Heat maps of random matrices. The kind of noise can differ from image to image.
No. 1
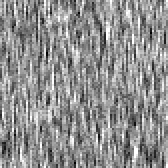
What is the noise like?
streaked along the columns
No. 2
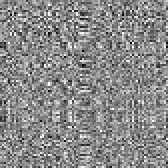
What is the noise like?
low rank plus noise
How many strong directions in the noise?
two
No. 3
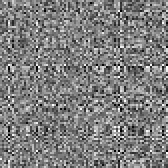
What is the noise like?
low rank plus noise
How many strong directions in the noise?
one
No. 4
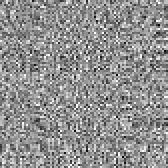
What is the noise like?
low rank plus noise
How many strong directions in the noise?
three or four
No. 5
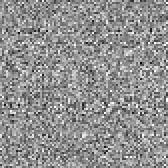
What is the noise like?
low rank plus noise
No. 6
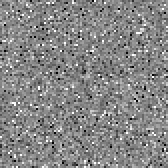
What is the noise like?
heavy tails
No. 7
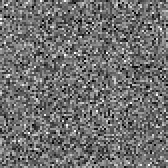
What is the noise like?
independent entries
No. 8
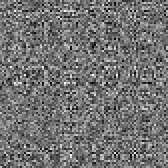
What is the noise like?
low rank plus noise
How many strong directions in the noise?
three or four
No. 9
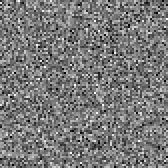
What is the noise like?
independent entries
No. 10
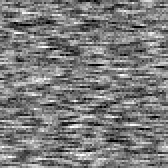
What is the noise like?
streaked along the rows
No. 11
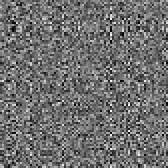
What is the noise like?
low rank plus noise
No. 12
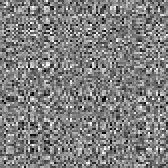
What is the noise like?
low rank plus noise
